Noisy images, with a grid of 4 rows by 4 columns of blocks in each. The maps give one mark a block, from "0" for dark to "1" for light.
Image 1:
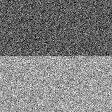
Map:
0 0 0 0
0 0 0 0
1 1 1 1
1 1 1 1
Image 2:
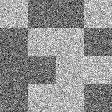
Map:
1 0 0 1
0 1 1 0
0 0 1 1
0 1 1 0
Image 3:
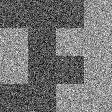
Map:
0 0 0 1
1 0 1 1
1 0 0 1
0 0 1 1
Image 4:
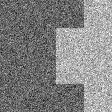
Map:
0 0 0 1
0 0 1 1
0 0 1 1
0 0 0 1
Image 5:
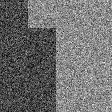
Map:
0 1 1 1
0 0 1 1
0 0 1 1
0 0 1 1
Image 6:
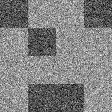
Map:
0 1 1 0
1 0 1 1
1 1 1 1
1 0 0 1
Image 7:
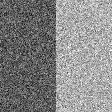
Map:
0 0 1 1
0 0 1 1
0 0 1 1
0 0 1 1
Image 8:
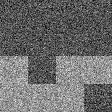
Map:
0 0 0 0
0 0 0 0
1 0 1 1
1 1 1 0
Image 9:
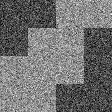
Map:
0 0 1 1
0 1 1 0
1 1 1 0
1 1 0 0
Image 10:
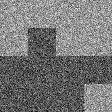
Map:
1 1 1 1
1 0 1 1
0 0 0 0
0 0 0 1
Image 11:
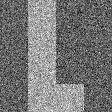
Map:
0 1 0 0
0 1 0 0
0 1 0 0
0 1 1 0
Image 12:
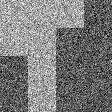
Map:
1 1 1 0
1 1 0 0
0 1 0 0
0 1 0 0
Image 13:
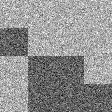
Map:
1 1 1 1
0 1 1 1
1 0 0 1
1 0 0 0
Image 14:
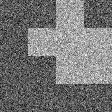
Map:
0 0 1 0
0 1 1 1
0 0 1 1
0 0 0 0
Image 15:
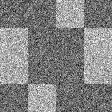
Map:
0 0 1 0
1 0 0 1
1 0 0 1
0 1 0 0
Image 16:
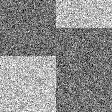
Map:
0 0 1 1
0 0 0 0
1 1 0 0
1 1 0 0
